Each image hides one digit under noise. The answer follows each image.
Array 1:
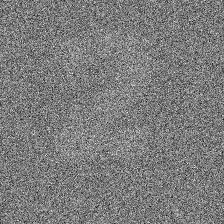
2
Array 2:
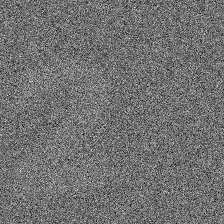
2
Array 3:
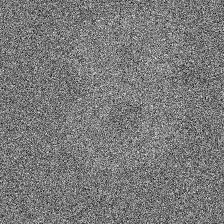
8
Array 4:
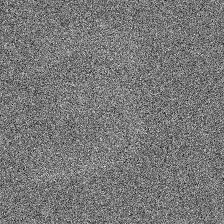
3
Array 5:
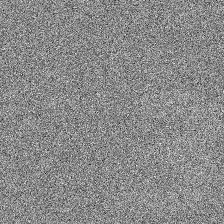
3
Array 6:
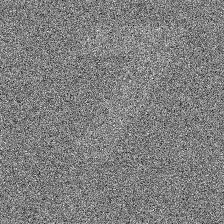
7
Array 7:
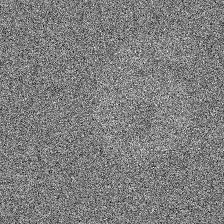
6
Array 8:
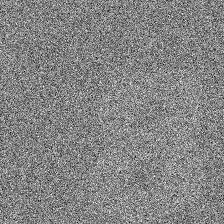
8
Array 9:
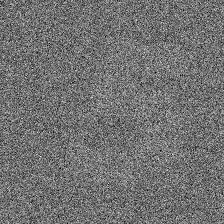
5
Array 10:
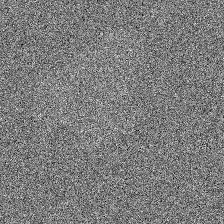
4
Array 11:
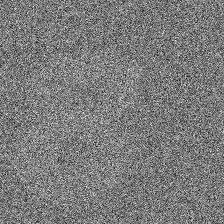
8
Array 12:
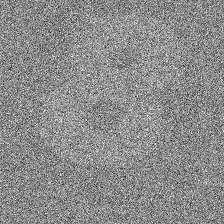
8
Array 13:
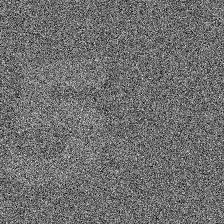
5
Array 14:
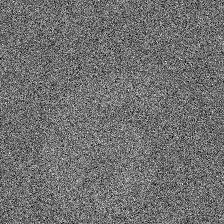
6
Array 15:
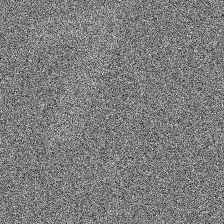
7
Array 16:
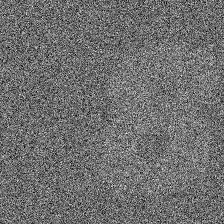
8
